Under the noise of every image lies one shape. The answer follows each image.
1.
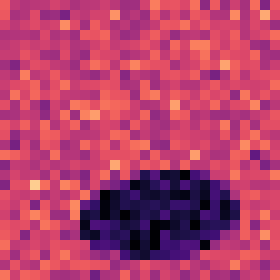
ellipse
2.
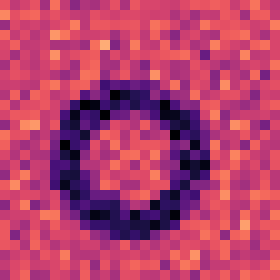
ring
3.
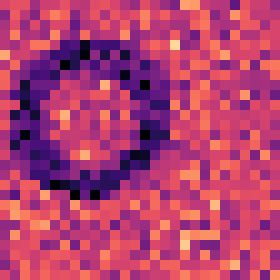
ring
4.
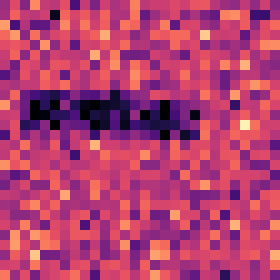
bar
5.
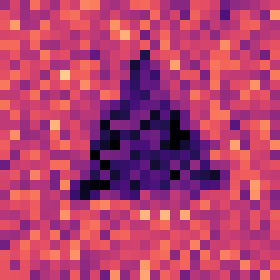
triangle
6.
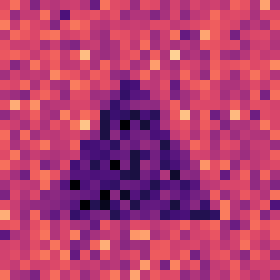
triangle
